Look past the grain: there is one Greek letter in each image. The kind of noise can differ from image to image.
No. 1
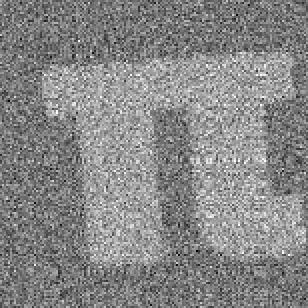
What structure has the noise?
low rank plus noise
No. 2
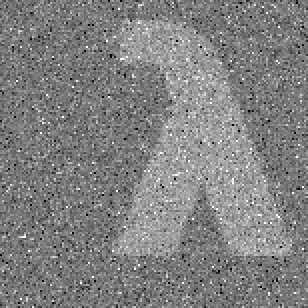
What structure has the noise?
heavy tails
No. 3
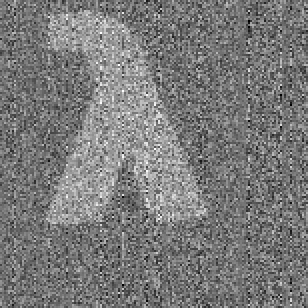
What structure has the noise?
columns of uneven size
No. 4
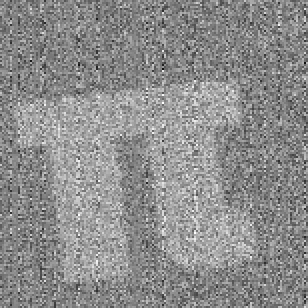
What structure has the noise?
columns of uneven size
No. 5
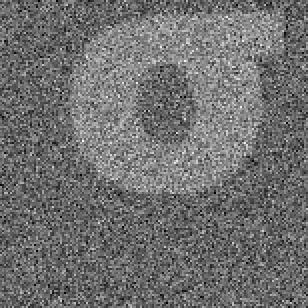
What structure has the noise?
independent entries
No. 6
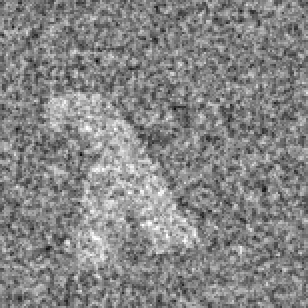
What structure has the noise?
blotchy
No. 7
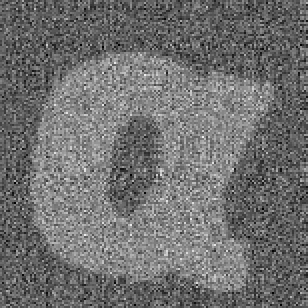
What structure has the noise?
low rank plus noise
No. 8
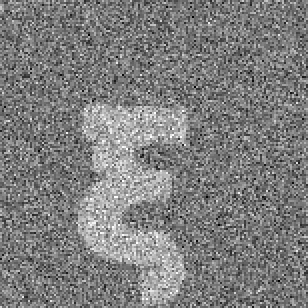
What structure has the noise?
independent entries
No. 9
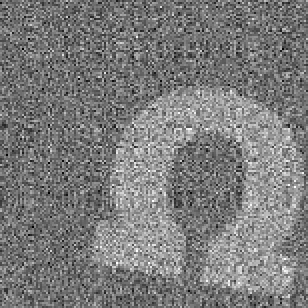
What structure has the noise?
low rank plus noise
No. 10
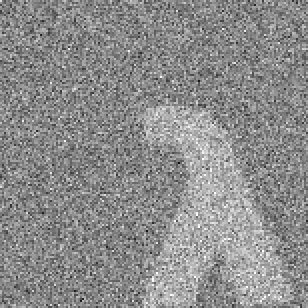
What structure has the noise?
independent entries
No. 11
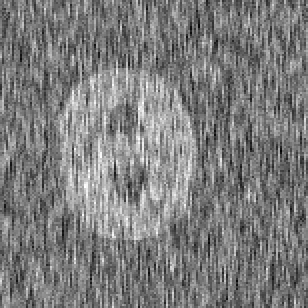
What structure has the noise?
streaked along the columns
